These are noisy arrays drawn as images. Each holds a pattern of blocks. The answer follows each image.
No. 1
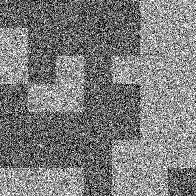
no symmetry
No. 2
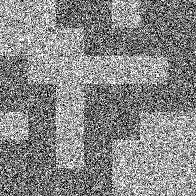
mirrored about the diagonal from the top left
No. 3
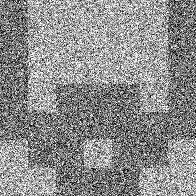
left and right mirror each other
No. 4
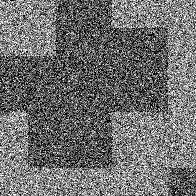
mirrored about the diagonal from the top left
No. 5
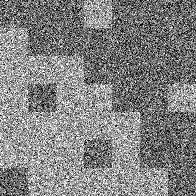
mirrored about the diagonal from the bottom left
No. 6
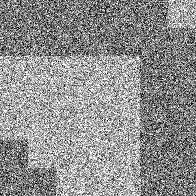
mirrored about the diagonal from the bottom left
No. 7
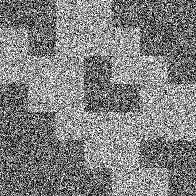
mirrored about the diagonal from the bottom left
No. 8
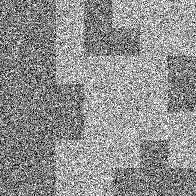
no symmetry
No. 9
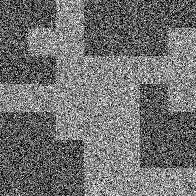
no symmetry
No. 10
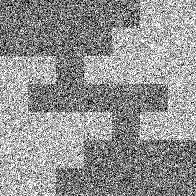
the same after a half turn
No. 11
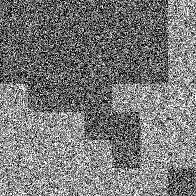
no symmetry
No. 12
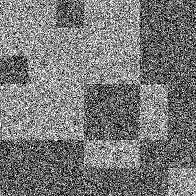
mirrored about the diagonal from the top left
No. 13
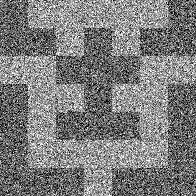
left and right mirror each other
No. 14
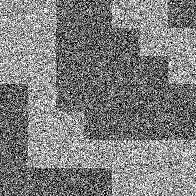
mirrored about the diagonal from the bottom left
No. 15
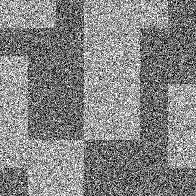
no symmetry
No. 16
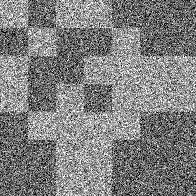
mirrored about the diagonal from the top left
